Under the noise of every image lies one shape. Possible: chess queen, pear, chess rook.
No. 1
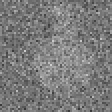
pear
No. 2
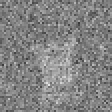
chess rook
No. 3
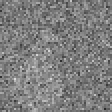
pear
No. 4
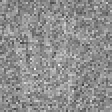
chess queen
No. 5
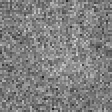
chess queen
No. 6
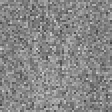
chess queen
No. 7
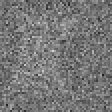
chess rook
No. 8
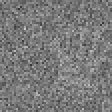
chess queen
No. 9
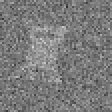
chess rook
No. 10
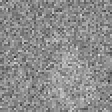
pear
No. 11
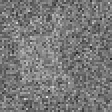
chess rook
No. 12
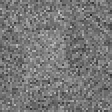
chess rook
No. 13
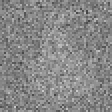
pear
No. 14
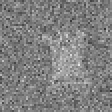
chess rook
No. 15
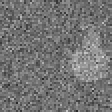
pear
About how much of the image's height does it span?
half
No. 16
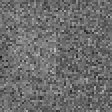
chess rook
